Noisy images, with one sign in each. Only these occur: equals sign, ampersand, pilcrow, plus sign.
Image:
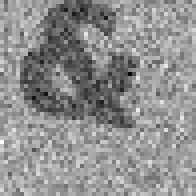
dark ampersand
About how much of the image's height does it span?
two thirds
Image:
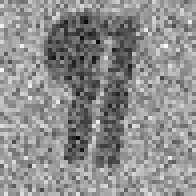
dark pilcrow
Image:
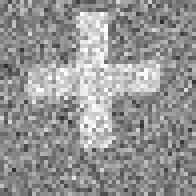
light plus sign
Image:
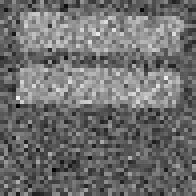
light equals sign
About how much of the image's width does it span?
nearly all
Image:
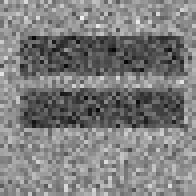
dark equals sign
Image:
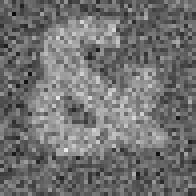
light ampersand
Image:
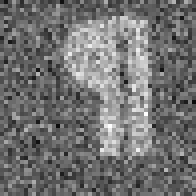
light pilcrow
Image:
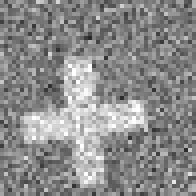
light plus sign
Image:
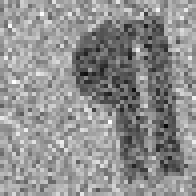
dark pilcrow
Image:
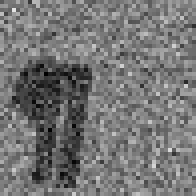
dark pilcrow
